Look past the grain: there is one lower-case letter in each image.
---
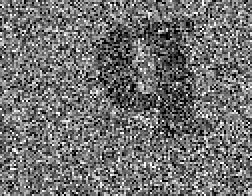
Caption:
dark q
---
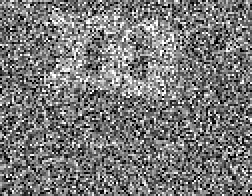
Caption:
light m
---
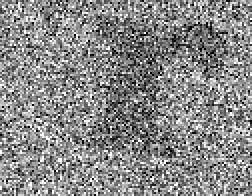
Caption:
dark r
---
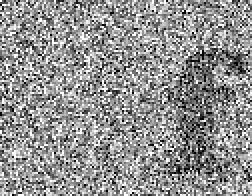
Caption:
dark f
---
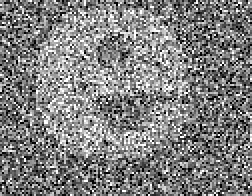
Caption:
light e
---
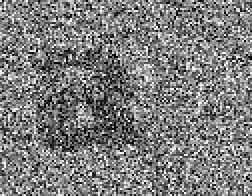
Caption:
dark a
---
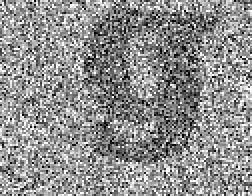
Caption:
dark g
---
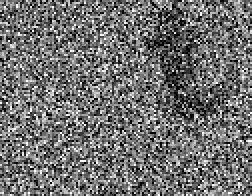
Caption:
dark t
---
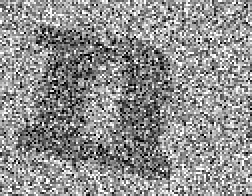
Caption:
dark n
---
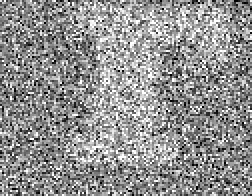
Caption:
light r
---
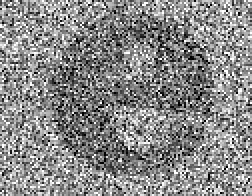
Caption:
dark e
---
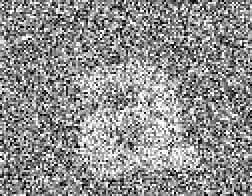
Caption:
light a
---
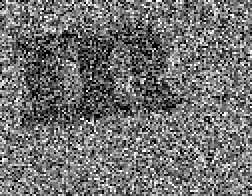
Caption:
dark m
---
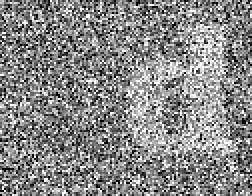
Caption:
light d
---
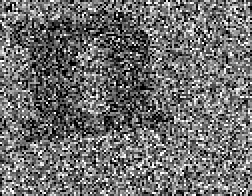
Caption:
dark n
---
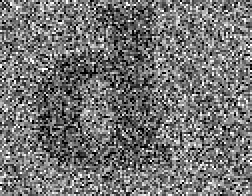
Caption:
dark d
